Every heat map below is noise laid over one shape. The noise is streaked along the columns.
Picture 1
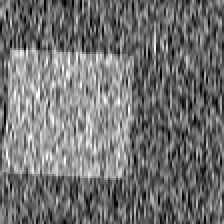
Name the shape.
square
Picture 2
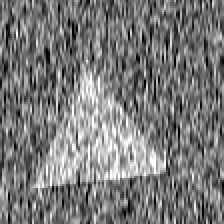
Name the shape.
triangle
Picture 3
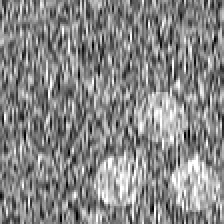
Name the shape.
three dots
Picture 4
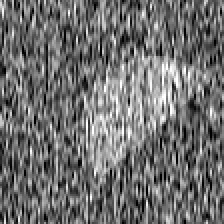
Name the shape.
half disc
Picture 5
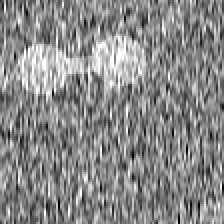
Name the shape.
dumbbell
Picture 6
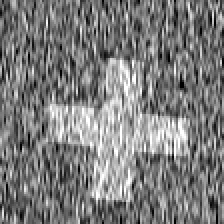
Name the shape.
cross
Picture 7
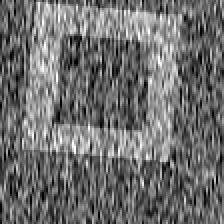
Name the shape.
square frame
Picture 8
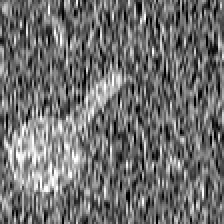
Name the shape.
lollipop
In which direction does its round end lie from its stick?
down and left
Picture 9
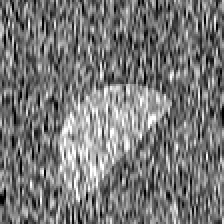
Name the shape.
half disc
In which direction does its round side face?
up and left
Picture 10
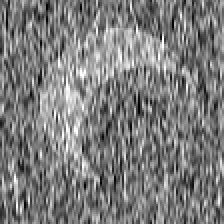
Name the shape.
crescent
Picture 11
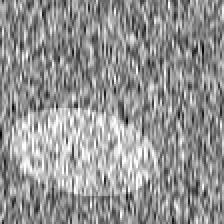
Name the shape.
ellipse
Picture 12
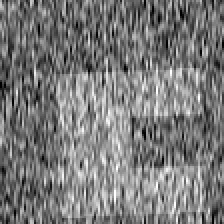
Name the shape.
square with a notch
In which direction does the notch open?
right
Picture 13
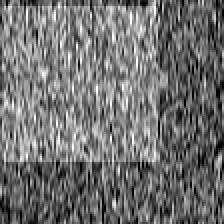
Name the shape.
square
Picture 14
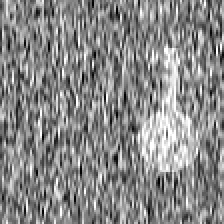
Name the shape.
lollipop
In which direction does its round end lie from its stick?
down
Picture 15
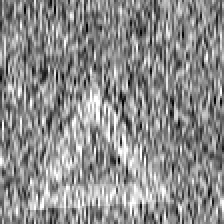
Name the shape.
triangle frame
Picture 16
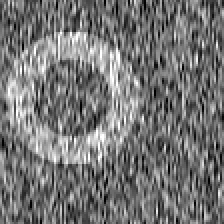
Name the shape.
ring
